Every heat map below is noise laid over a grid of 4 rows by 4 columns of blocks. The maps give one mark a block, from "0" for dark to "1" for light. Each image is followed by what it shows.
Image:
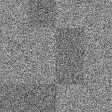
1 0 1 1
1 1 0 1
1 1 0 1
0 0 1 1
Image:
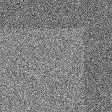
0 0 0 0
1 1 1 0
1 1 1 0
1 1 1 0
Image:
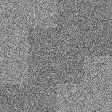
1 1 0 0
1 0 0 0
1 0 0 1
0 0 1 1
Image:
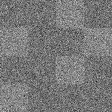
0 0 1 0
1 0 0 1
0 0 1 0
1 0 0 0
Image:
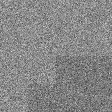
1 1 1 1
1 1 1 1
1 1 0 0
1 0 0 0
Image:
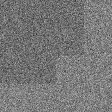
0 0 0 1
0 0 0 1
0 0 1 1
1 1 1 1
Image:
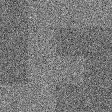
0 1 1 1
0 1 0 0
0 1 1 0
1 1 0 0
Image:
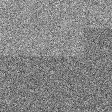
1 1 1 1
1 1 1 0
0 0 0 0
0 0 0 0
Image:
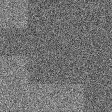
1 0 0 0
0 0 0 0
1 0 0 0
1 1 1 0
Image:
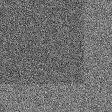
0 0 0 1
0 0 0 1
0 0 0 1
1 1 1 1
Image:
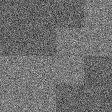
0 0 0 1
0 0 1 1
1 1 1 0
1 1 0 0
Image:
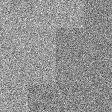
1 1 1 0
1 1 0 0
1 1 0 0
1 0 0 0
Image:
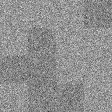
1 1 1 0
1 0 1 1
0 0 1 1
1 0 0 1
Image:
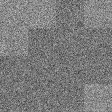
1 1 0 1
1 0 0 0
0 0 0 0
0 0 0 1
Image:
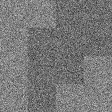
1 1 0 0
1 0 0 0
1 0 0 1
1 0 1 1
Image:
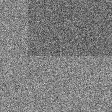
1 0 0 0
1 0 0 0
1 1 1 1
1 1 1 1
